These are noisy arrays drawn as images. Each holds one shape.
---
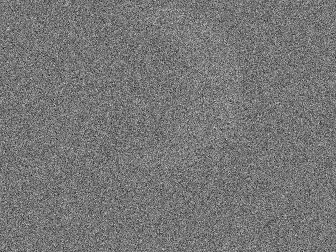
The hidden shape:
crescent
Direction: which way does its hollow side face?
left
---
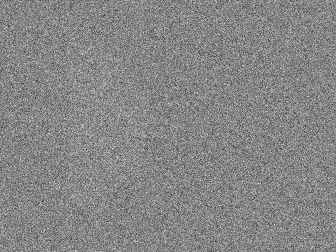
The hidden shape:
half disc
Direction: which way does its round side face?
right
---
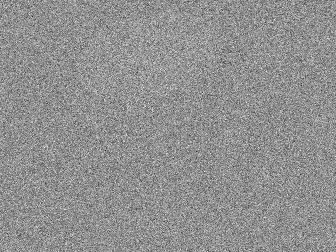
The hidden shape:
ellipse
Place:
top middle
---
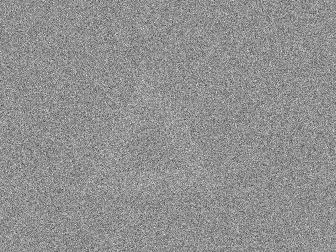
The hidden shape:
triangle frame
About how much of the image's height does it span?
half
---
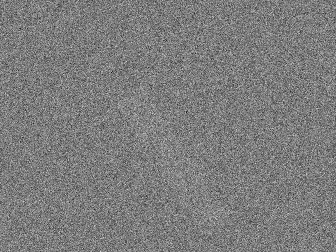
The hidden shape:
bar
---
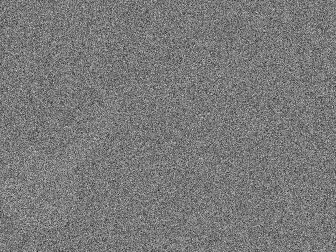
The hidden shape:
lollipop
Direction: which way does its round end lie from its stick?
down and left
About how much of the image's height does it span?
half
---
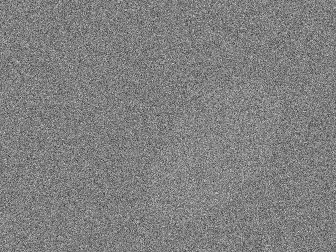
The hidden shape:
ellipse
